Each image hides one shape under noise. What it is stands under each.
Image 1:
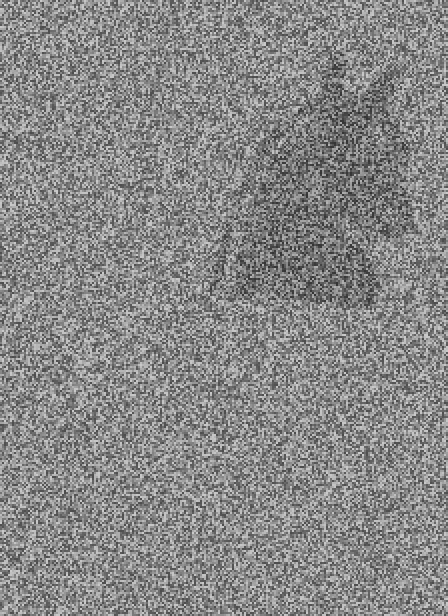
chess knight
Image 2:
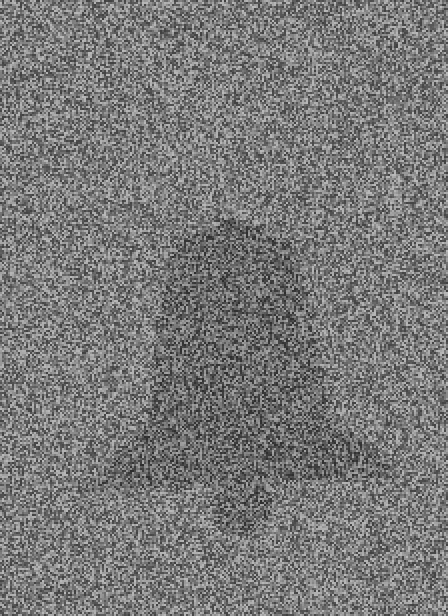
bell
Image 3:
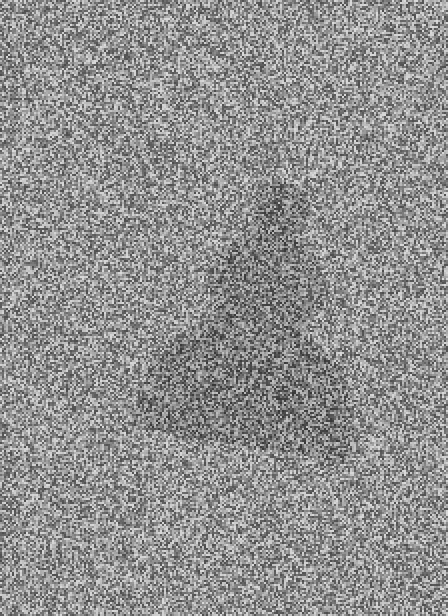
chess pawn
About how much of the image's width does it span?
half
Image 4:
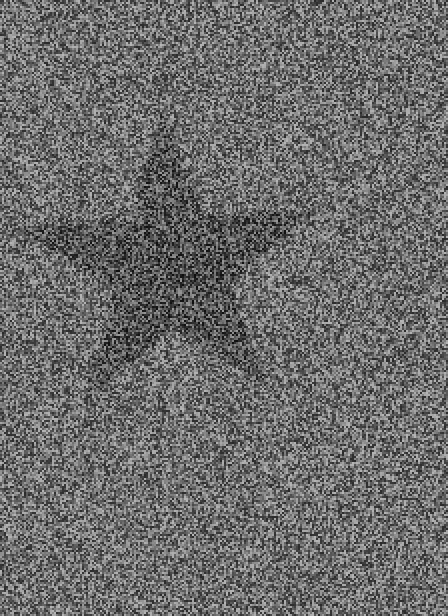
star
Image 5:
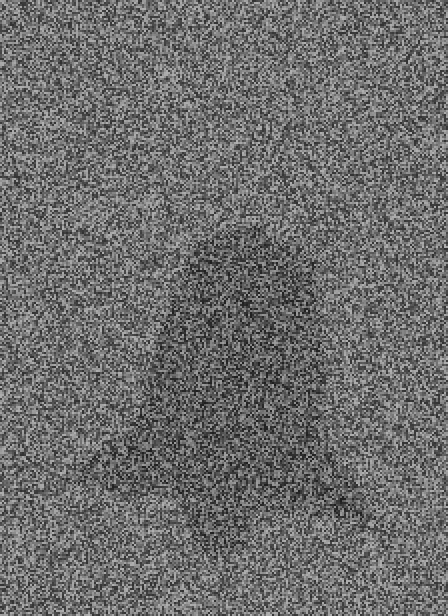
bell
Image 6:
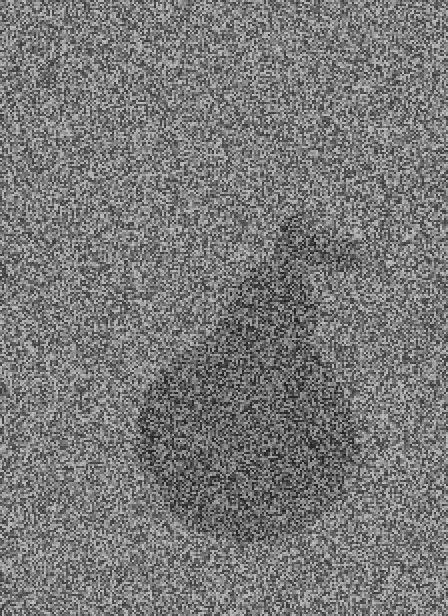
pear
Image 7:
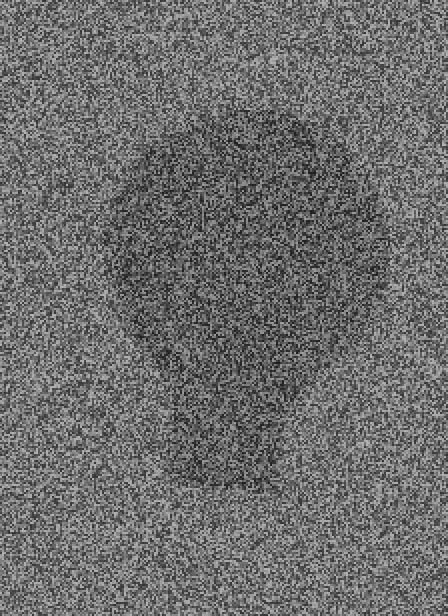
light bulb
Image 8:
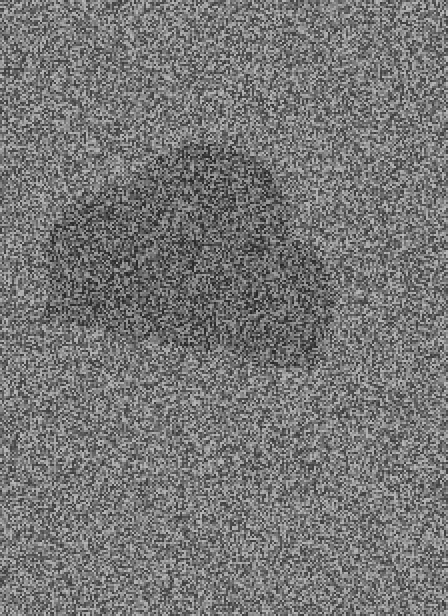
cloud
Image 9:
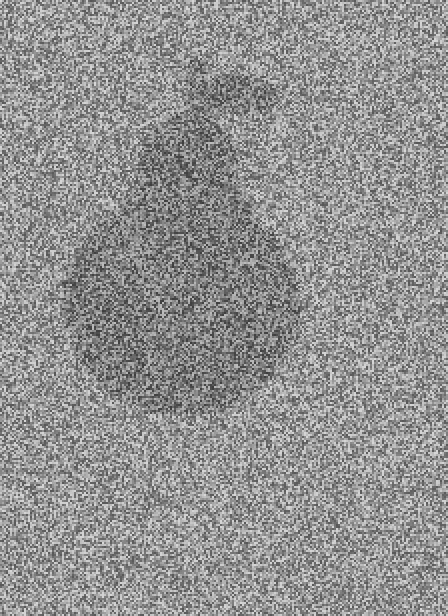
pear
